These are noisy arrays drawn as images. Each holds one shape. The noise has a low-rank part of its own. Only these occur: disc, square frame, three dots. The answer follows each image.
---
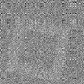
light square frame
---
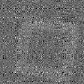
light square frame
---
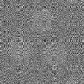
light three dots
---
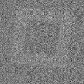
light square frame
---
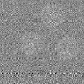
light three dots
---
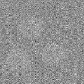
light three dots
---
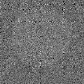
light disc
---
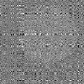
light disc
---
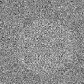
light disc
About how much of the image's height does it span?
two thirds
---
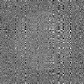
light disc
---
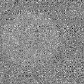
light disc
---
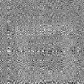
light square frame
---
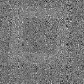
light square frame
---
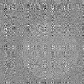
light disc
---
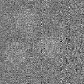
light three dots
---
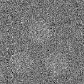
light three dots
